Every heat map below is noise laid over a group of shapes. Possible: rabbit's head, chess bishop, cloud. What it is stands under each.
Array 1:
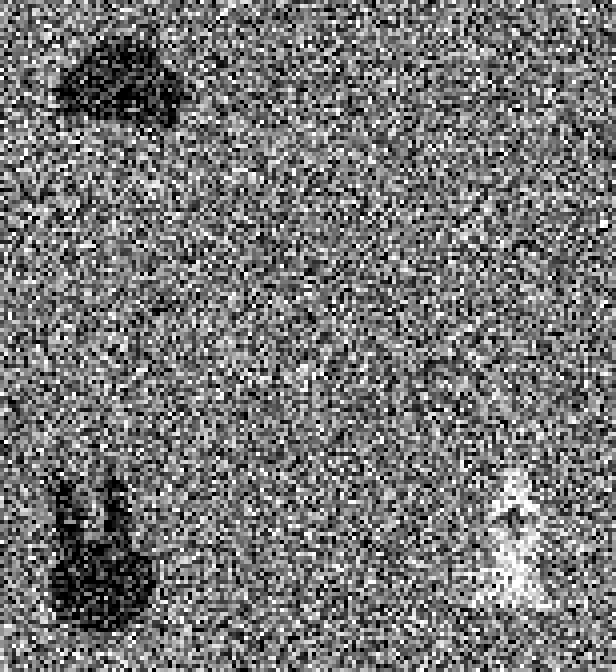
top left: dark cloud; bottom left: dark rabbit's head; bottom right: light chess bishop
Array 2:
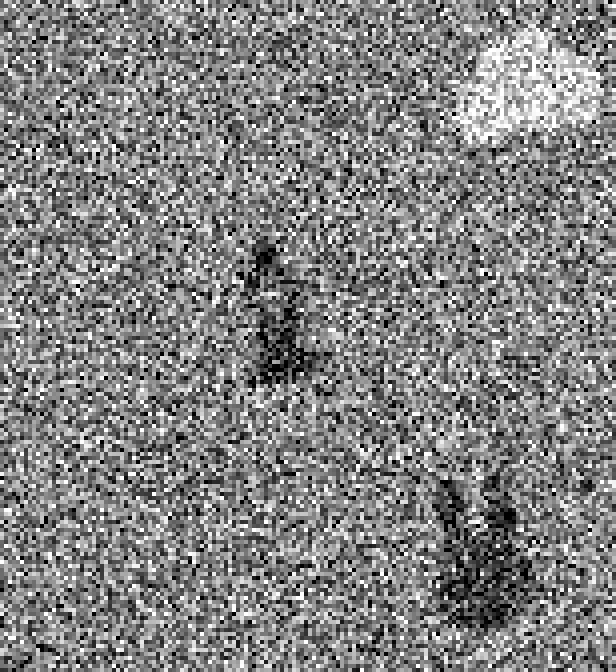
top right: light cloud; centre: dark chess bishop; bottom right: dark rabbit's head
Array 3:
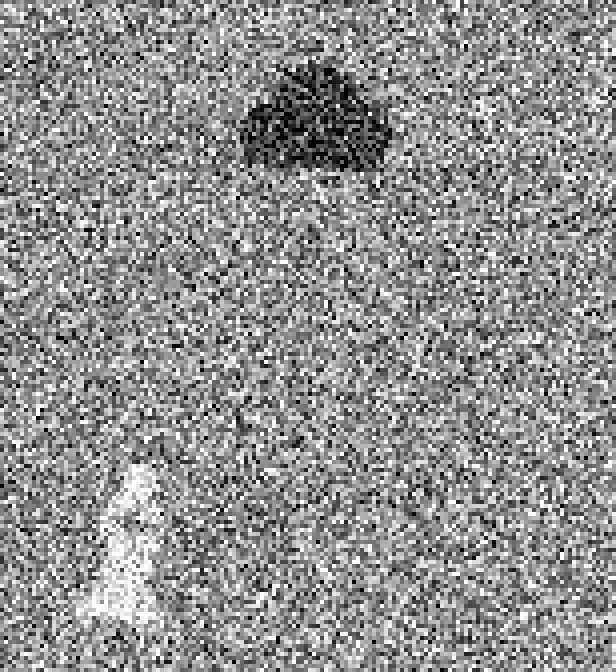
top middle: dark cloud; bottom left: light chess bishop
